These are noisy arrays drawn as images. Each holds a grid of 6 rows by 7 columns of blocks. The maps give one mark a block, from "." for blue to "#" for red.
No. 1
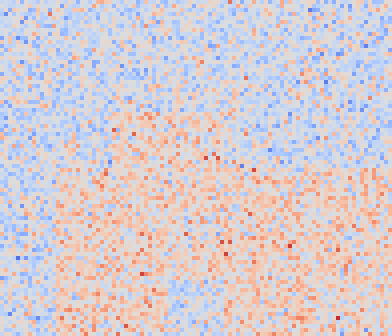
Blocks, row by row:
.......
.......
..##...
.######
.######
.##.###
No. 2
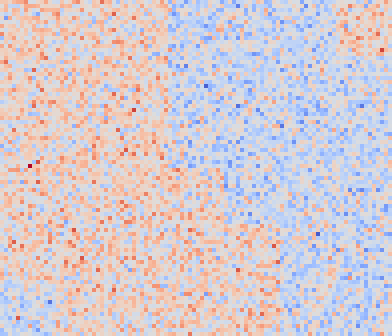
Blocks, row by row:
###...#
###....
###....
####...
#####..
.####..
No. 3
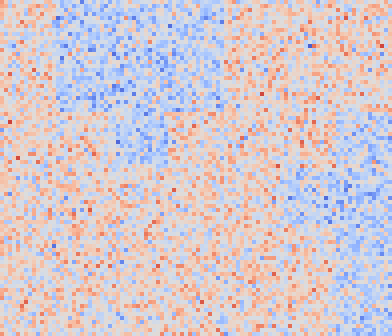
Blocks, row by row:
#...###
#...###
##.###.
#####..
######.
######.
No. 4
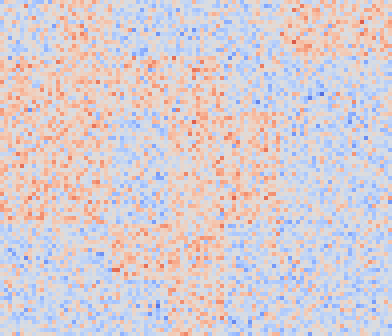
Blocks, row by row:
.#...##
####...
##.##..
##.##..
..##...
...#...
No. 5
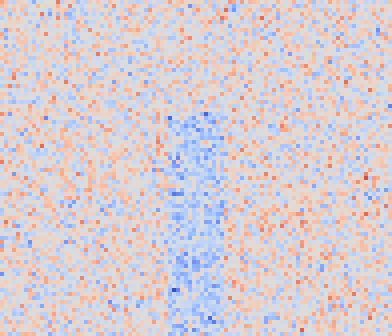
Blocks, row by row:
#######
#######
###.###
###.###
###.###
###.###
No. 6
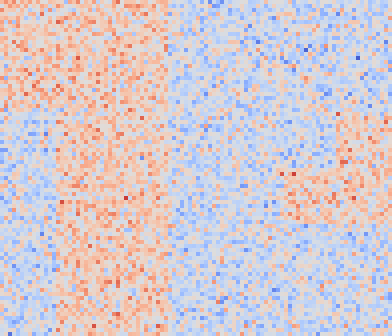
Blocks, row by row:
###....
###....
.##...#
.##..##
.##....
.##....
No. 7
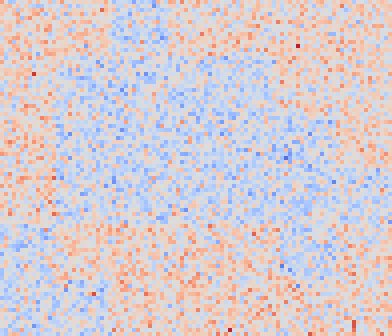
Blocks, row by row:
##.####
#....##
#.....#
#......
.####.#
..#####
